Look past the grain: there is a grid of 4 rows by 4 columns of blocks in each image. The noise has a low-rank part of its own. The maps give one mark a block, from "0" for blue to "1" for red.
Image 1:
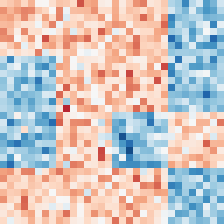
1 1 1 0
0 1 1 0
0 1 0 1
1 1 1 0
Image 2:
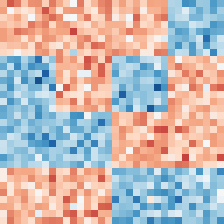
1 1 1 0
0 1 0 1
0 0 1 1
1 1 0 0
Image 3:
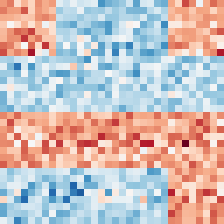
1 0 0 1
0 0 0 0
1 1 1 1
0 0 0 1
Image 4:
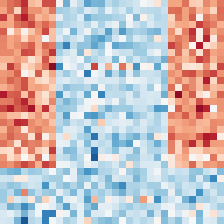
1 0 0 1
1 0 0 1
1 0 0 1
0 0 0 0
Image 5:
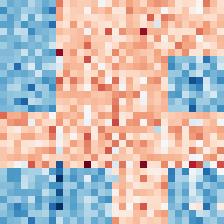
0 1 1 1
0 1 1 0
1 1 1 1
0 0 1 0
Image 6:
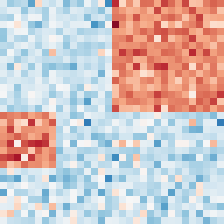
0 0 1 1
0 0 1 1
1 0 0 0
0 0 0 0
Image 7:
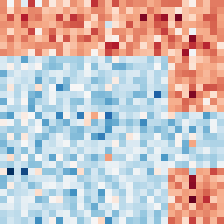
1 1 1 1
0 0 0 1
0 0 0 0
0 0 0 1
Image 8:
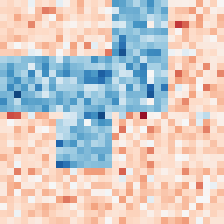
1 1 0 1
0 0 0 1
1 0 1 1
1 1 1 1
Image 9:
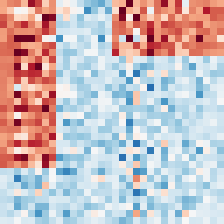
1 0 1 1
1 0 0 0
1 0 0 0
0 0 0 0
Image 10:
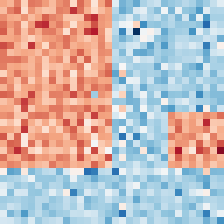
1 1 0 0
1 1 0 0
1 1 0 1
0 0 0 0
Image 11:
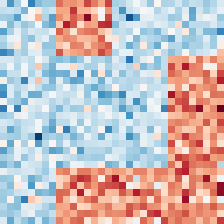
0 1 0 0
0 0 0 1
0 0 0 1
0 1 1 1
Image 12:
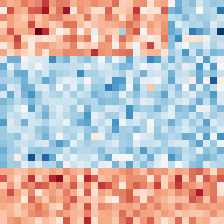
1 1 1 0
0 0 0 0
0 0 0 0
1 1 1 1
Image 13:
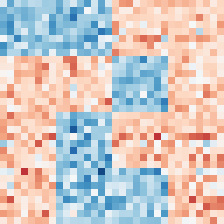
0 0 1 1
1 1 0 1
1 0 1 1
1 0 0 1
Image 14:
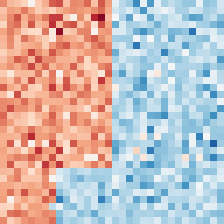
1 1 0 0
1 1 0 0
1 1 0 0
1 0 0 0
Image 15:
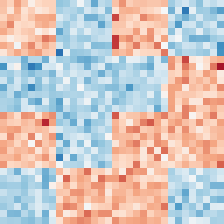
1 0 1 0
0 0 0 1
1 0 1 1
0 1 1 0
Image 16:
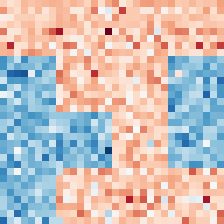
1 1 1 1
0 1 1 0
0 0 1 0
0 1 1 1
